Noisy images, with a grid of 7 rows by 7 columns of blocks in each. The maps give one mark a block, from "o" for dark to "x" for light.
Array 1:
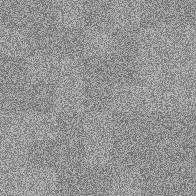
ooxoxoo
xooxoxx
oxxooxx
ooxoxxx
xxoxooo
xooxooo
xxooxoo
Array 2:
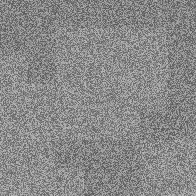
ooooooo
ooxxxxo
xoxxxxo
xxxxxxo
xxxxxoo
xxoooxx
xxxooxx
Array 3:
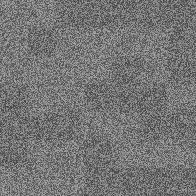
xxooooo
xoxxxxo
xxxxoxo
oxxooox
oooxxoo
oxxoxxx
xxxoooo
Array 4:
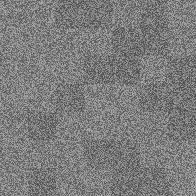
xxooxox
xxxxoox
xxxooxo
xxoxxoo
xoxxxxo
xxxooxx
xoxxoox
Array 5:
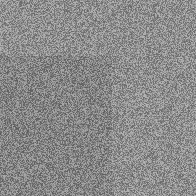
xxxxxxx
xxxxxxx
ooooxxx
ooooxxx
ooooxxx
ooooxxx
ooooxxx
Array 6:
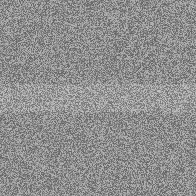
ooooooo
ooooooo
ooooooo
xxxxxxx
ooooooo
ooooooo
ooooooo
